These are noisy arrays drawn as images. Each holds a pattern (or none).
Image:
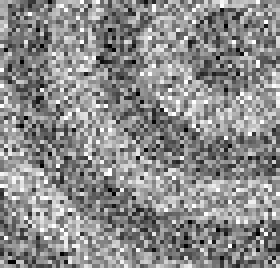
rings round one point
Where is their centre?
top right
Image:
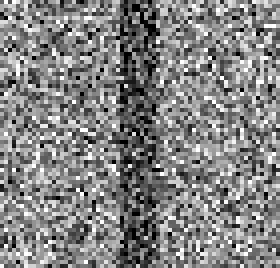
one vertical stripe
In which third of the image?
middle
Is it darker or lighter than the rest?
darker
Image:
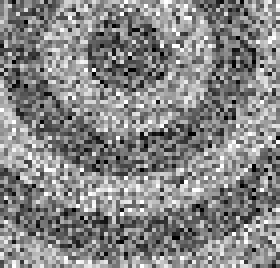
rings round one point
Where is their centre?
top middle
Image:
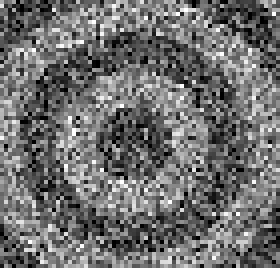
rings round one point
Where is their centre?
centre
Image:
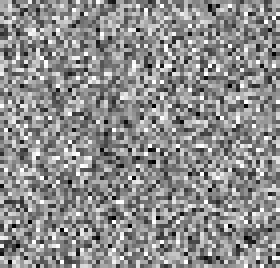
only noise
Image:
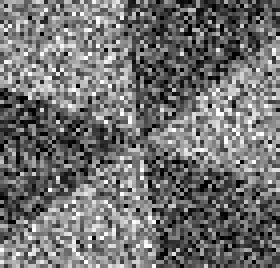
spokes from one point
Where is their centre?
centre
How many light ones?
3
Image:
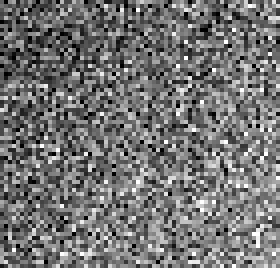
a smooth slope
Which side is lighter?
bottom right
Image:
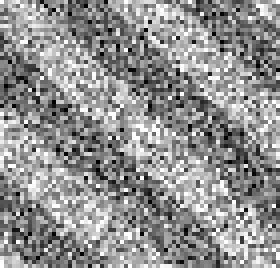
diagonal stripes
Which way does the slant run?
top left to bottom right
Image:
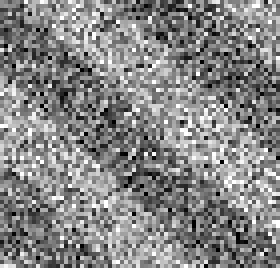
diagonal stripes
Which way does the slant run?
top left to bottom right
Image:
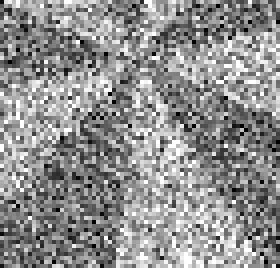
spokes from one point
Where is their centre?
top middle
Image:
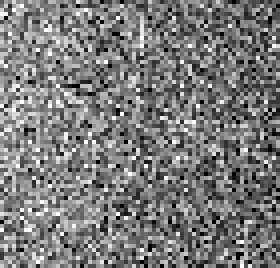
a smooth slope
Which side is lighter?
left
